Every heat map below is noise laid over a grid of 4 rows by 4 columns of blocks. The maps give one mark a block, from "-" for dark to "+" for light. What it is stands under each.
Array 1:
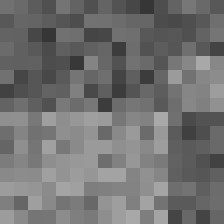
- - - -
- - - +
+ + + -
+ + + -
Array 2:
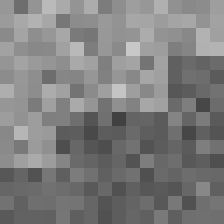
+ + + +
+ + + -
+ - - -
- - - -
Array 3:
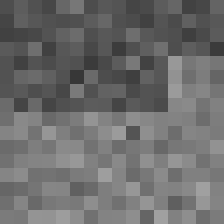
- - - -
- - - +
+ + + +
+ + + +
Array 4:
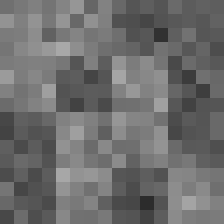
+ + - -
+ - + -
- + + -
- + - +
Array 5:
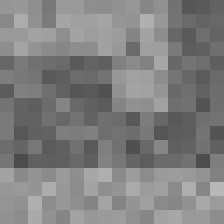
+ + + -
- - + -
- - - -
+ + + +
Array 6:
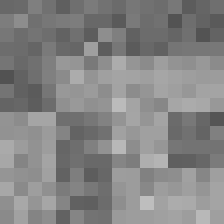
- - - -
- + + +
+ - + -
+ - + +
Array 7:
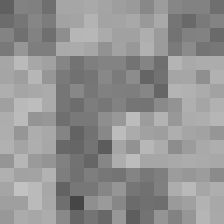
- + + -
+ - - +
+ - + +
+ - - +
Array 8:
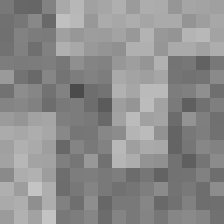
- + + +
- - + -
+ - + -
+ - - -
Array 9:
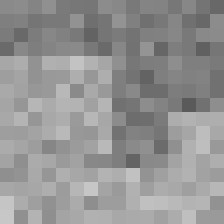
- - - -
+ + - -
+ + - +
+ + + +
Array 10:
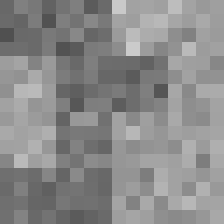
- - + +
+ - - +
+ - + +
- - + +
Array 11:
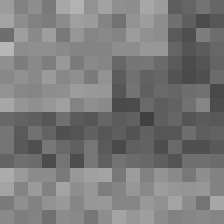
+ + + -
+ + - -
- - - -
+ + + +
